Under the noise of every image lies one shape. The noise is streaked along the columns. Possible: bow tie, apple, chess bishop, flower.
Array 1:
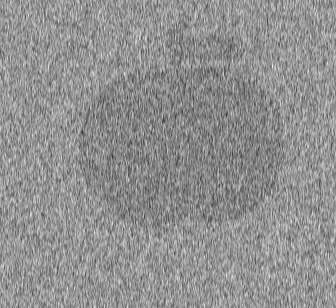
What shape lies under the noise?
apple
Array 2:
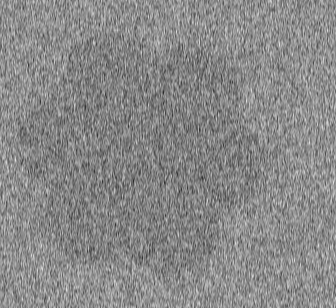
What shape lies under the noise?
flower
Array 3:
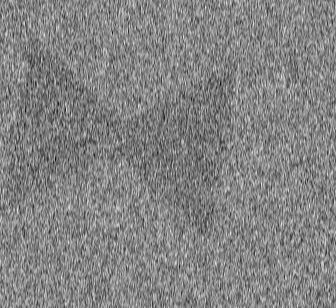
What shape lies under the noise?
bow tie
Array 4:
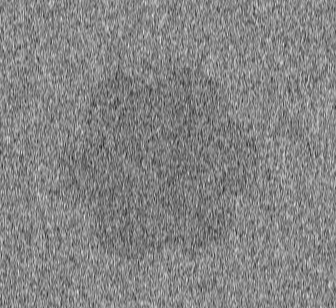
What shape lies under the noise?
flower
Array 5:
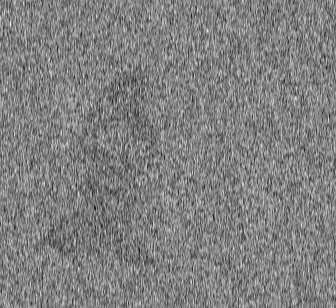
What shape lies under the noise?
chess bishop
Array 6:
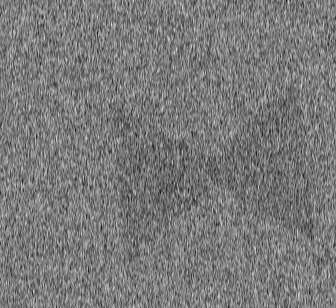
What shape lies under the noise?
bow tie
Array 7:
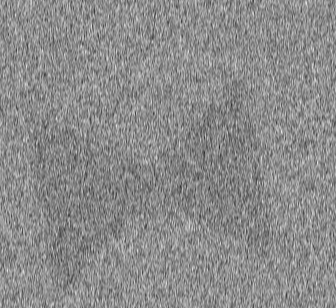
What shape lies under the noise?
bow tie
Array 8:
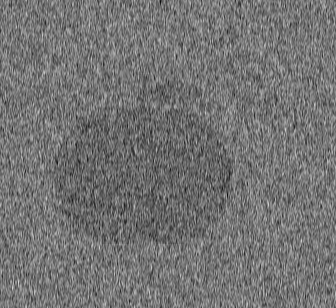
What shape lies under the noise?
apple
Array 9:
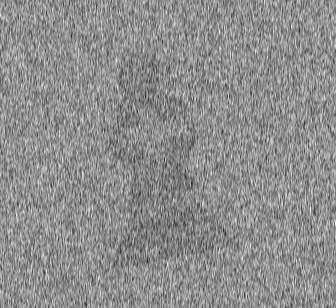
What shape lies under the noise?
chess bishop
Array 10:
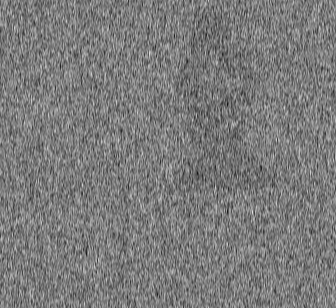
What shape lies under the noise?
chess bishop
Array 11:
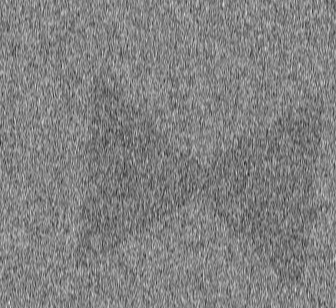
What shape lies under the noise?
bow tie
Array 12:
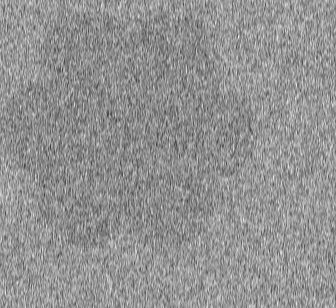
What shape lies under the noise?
flower
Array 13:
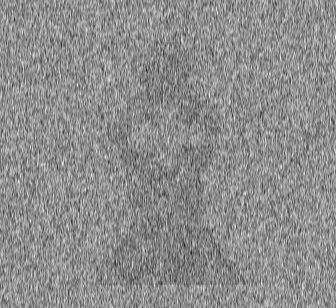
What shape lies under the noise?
chess bishop
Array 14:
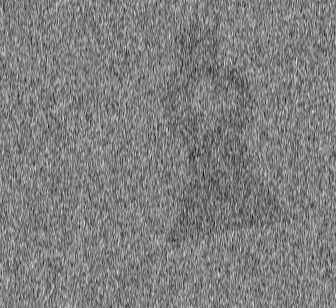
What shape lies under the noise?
chess bishop
